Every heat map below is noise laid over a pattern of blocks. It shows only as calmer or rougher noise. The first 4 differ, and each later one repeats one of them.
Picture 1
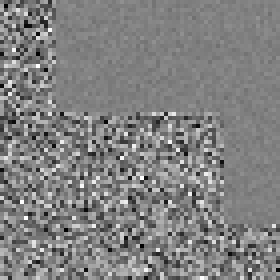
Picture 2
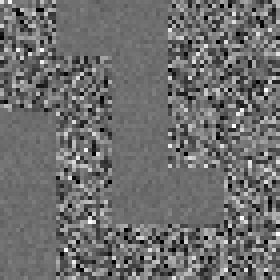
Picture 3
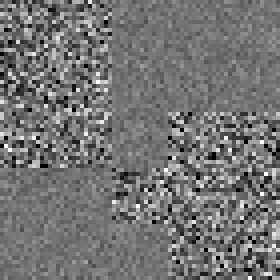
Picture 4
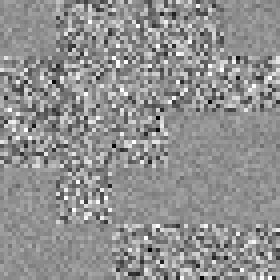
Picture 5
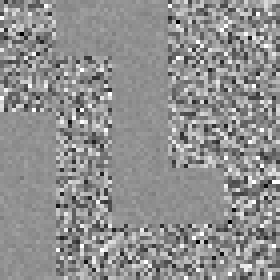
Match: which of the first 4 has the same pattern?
2
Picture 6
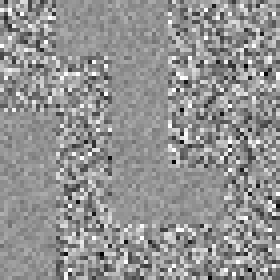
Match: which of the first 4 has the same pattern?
2
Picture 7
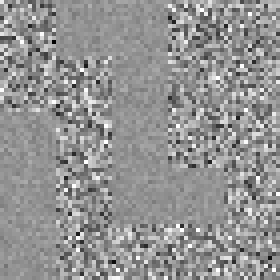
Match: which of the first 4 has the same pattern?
2
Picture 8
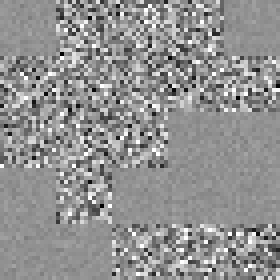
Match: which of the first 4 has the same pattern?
4
